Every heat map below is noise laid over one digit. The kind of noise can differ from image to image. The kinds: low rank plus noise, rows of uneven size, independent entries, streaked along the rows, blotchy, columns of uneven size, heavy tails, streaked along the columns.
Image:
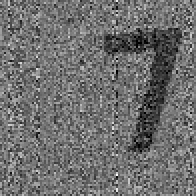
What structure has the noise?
columns of uneven size
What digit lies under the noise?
7
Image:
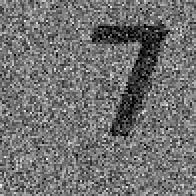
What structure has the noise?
independent entries
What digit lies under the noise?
7
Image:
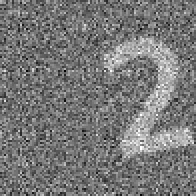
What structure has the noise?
low rank plus noise
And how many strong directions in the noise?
two
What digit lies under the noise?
2
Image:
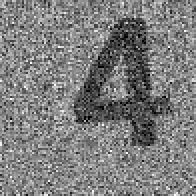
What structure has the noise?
low rank plus noise
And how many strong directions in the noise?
five to eight
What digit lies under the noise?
4
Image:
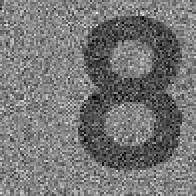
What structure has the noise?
low rank plus noise
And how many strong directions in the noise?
one
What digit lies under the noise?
8
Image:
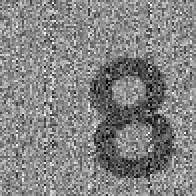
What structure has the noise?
columns of uneven size
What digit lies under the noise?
8
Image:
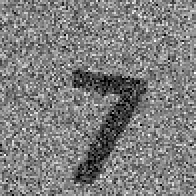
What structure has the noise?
independent entries
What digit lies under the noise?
7
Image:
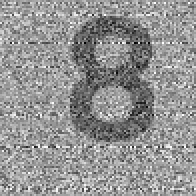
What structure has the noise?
rows of uneven size
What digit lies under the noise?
8
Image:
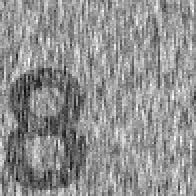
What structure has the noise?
streaked along the columns
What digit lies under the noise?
8
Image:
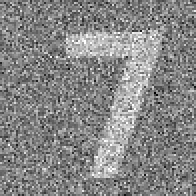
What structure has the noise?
independent entries
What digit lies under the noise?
7
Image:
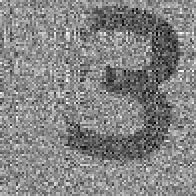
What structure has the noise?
low rank plus noise
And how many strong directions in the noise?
two
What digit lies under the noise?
3
